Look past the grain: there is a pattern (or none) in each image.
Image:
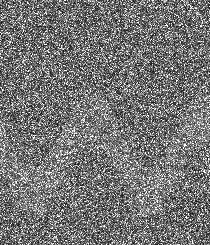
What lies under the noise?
a wavy band
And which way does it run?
left to right
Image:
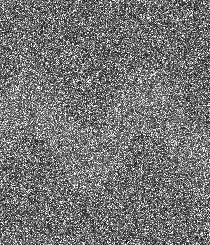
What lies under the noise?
a wavy band
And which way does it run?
left to right
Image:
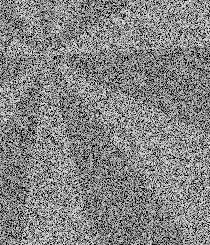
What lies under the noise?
spokes from one point
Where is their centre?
top left
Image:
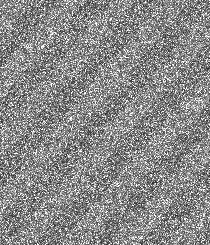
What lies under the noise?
diagonal stripes
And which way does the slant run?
bottom left to top right
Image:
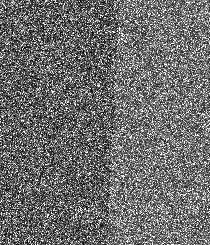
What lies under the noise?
a sharp edge
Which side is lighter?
right
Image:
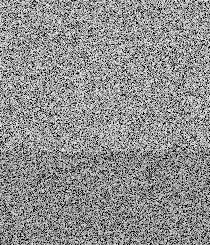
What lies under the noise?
a sharp edge
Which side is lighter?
top
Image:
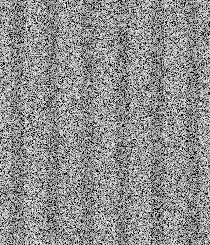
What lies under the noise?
vertical stripes
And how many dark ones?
6
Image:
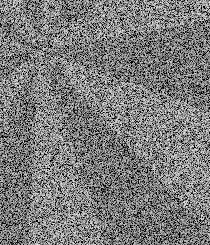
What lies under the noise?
spokes from one point
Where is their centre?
top left
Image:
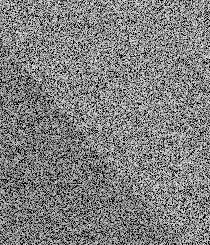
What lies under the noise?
a sharp edge
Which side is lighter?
top right
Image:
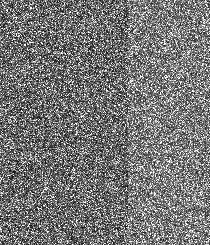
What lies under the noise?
a sharp edge
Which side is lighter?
right
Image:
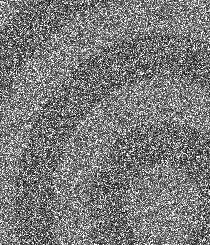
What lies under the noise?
rings round one point
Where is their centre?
bottom right
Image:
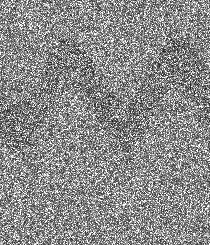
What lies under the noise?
a wavy band
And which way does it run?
left to right
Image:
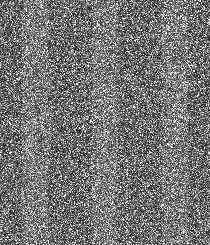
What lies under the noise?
vertical stripes
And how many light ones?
3
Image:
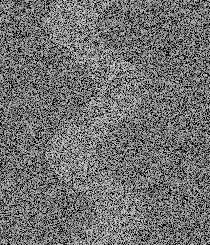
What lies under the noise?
a wavy band
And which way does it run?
top to bottom
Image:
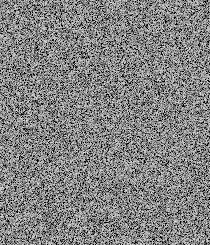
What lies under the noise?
only noise
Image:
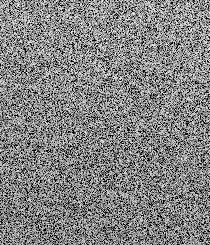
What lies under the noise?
a smooth slope
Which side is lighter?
top
